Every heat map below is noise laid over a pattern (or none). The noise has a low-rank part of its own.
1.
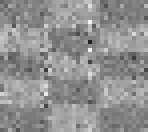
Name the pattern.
a checkerboard
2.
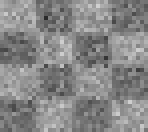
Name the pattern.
a checkerboard
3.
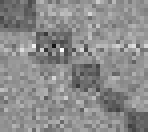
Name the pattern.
blocks along the diagonal
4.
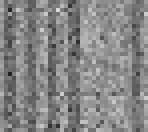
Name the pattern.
bands of columns
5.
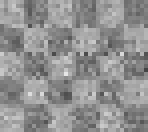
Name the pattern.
a checkerboard
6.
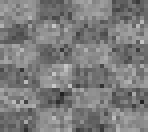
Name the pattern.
a checkerboard
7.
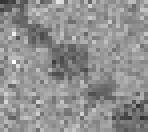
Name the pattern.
blocks along the diagonal
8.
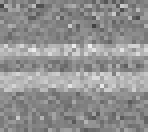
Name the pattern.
bands of rows
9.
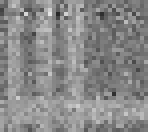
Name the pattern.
bands of rows crossing bands of columns
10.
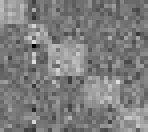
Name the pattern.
blocks along the diagonal
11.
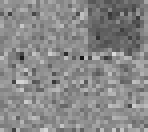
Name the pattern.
one block
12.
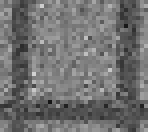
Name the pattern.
bands of rows crossing bands of columns
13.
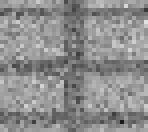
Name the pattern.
bands of rows crossing bands of columns
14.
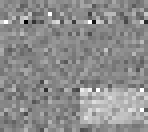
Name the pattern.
one block
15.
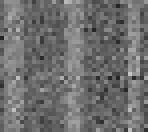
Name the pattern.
bands of columns
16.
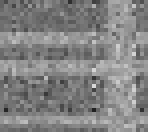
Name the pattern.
bands of rows crossing bands of columns
